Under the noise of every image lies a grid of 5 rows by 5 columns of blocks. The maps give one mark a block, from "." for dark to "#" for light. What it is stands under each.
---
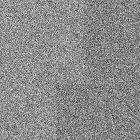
# # # . .
# # # . .
# # # . .
# # . . .
# # . . .
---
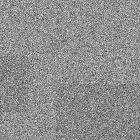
# # # # #
# # # # #
. # # # #
. # . . .
# # . . .
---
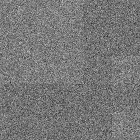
# # # . .
# # # . .
# # # . #
. . . . .
. . . . #
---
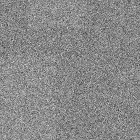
. # # . .
. . . . .
# # . . .
# # . . .
# # . . .
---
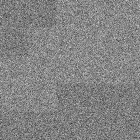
. . # # #
. # # # #
# # # # #
# # . . .
. . . . .
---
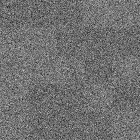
. . . # #
# # . . .
# # # . #
# . . # .
# . . . #
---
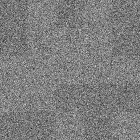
. # . # .
. # # # .
# # # # #
# # . . .
. . # . #
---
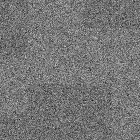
. # # . .
. # # # #
# # # # #
# . . . #
. . . . #
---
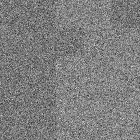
. . # # .
. . . # #
. . # # #
. . # # #
. . # # #
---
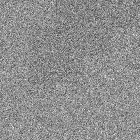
# # . . .
# . . . #
# . . # #
# # # # #
# # # # #
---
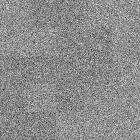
# . . # #
# # . . #
. . . . #
. # . # #
. . # # #
